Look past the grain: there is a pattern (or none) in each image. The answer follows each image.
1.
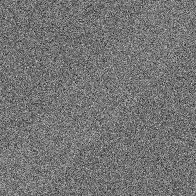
a diagonal band
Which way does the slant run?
bottom left to top right
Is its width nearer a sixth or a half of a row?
a half
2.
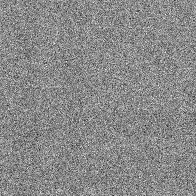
bands of rows crossing bands of columns
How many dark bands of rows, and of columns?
2 and 2
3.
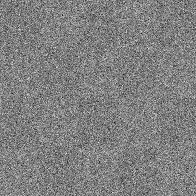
a checkerboard
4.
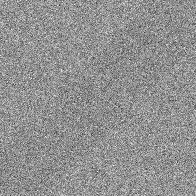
a diagonal band
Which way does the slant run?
bottom left to top right
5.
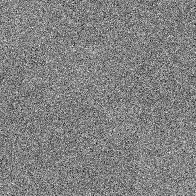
blocks along the diagonal
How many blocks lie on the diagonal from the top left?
4
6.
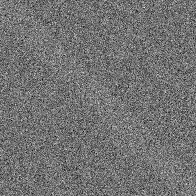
a diagonal band
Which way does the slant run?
top left to bottom right
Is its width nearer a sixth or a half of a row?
a sixth
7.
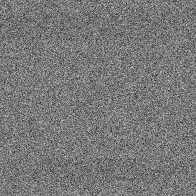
bands of rows
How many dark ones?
2
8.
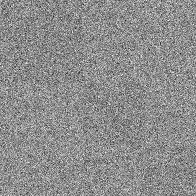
blocks along the diagonal
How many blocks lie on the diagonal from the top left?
3
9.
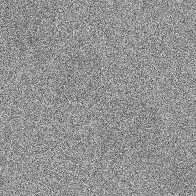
blocks along the diagonal
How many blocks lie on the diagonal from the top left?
4
